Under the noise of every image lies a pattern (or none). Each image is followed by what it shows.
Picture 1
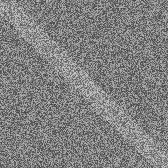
a diagonal band
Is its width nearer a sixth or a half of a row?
a sixth
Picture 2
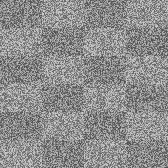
a checkerboard
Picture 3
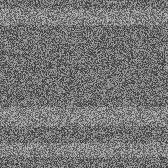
bands of rows
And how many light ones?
3
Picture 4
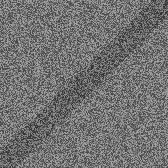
a diagonal band
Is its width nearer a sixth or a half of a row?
a sixth
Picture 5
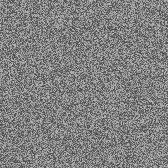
only noise
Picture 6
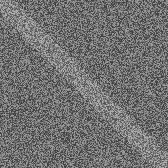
a diagonal band
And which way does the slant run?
top left to bottom right
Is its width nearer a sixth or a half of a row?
a sixth
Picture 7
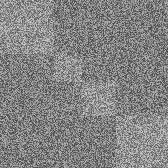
blocks along the diagonal
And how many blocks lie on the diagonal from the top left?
4
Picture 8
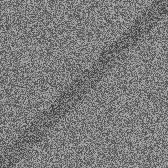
a diagonal band
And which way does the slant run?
bottom left to top right
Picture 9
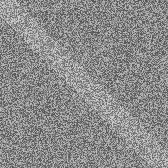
a diagonal band
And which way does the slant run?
top left to bottom right
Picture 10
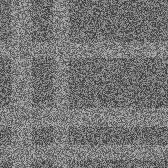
bands of rows crossing bands of columns
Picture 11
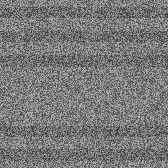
bands of rows
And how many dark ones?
5
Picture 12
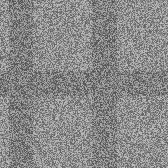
bands of rows crossing bands of columns
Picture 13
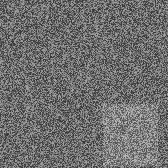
one block
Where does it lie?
bottom right
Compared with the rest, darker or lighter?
lighter
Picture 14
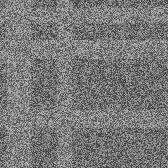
bands of rows crossing bands of columns
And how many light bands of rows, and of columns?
3 and 2
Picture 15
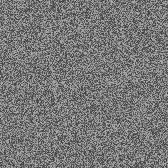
only noise
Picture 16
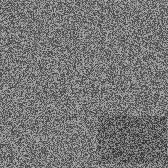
one block
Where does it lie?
bottom right
